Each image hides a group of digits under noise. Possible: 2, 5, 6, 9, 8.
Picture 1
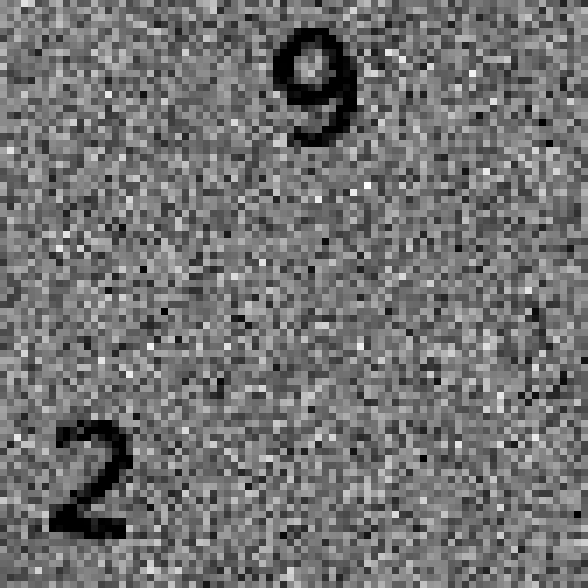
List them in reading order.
top middle: 9; bottom left: 2
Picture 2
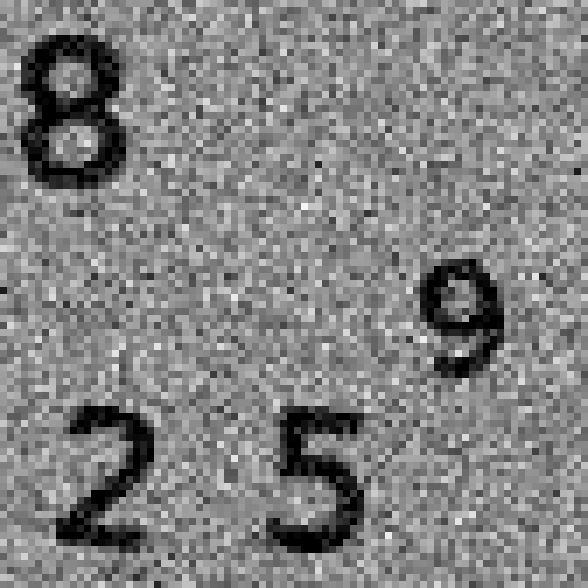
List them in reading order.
top left: 8; middle right: 9; bottom left: 2; bottom middle: 5
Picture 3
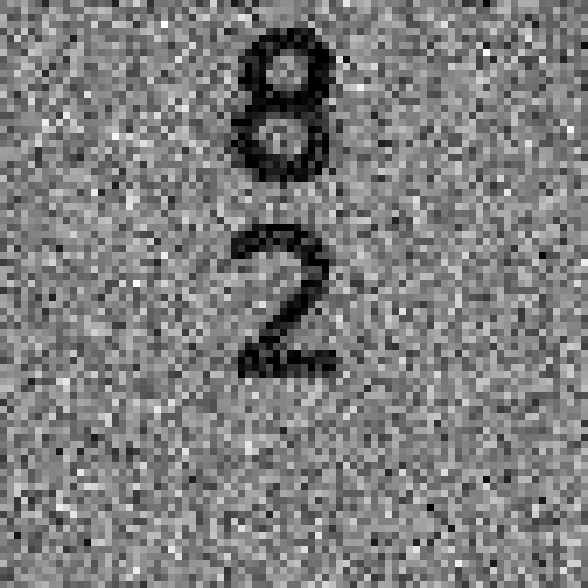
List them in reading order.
top middle: 8; centre: 2
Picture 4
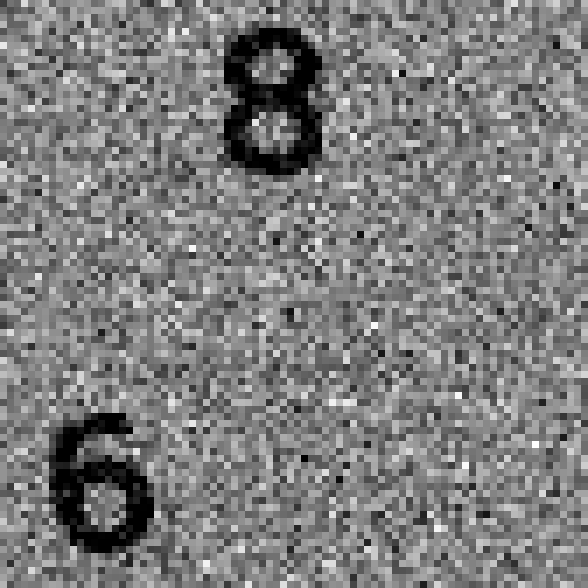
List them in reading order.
top middle: 8; bottom left: 6
